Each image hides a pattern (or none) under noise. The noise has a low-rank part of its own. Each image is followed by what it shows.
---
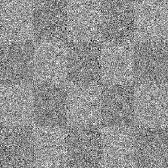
a checkerboard
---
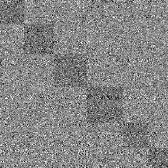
blocks along the diagonal
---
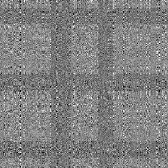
bands of rows crossing bands of columns
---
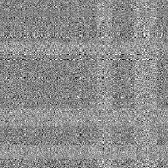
bands of rows crossing bands of columns
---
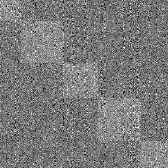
blocks along the diagonal
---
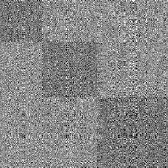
blocks along the diagonal
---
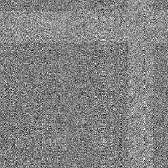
bands of rows crossing bands of columns
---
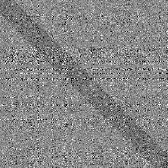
a diagonal band
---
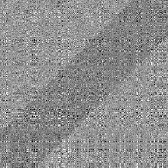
a diagonal band
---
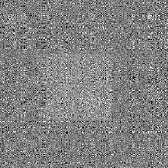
one block
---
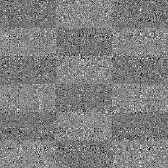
a checkerboard
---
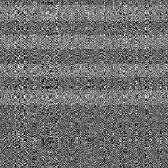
bands of rows
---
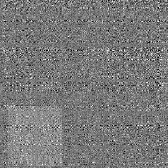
one block
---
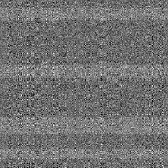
bands of rows
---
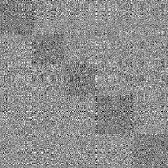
blocks along the diagonal
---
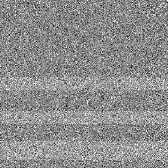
bands of rows
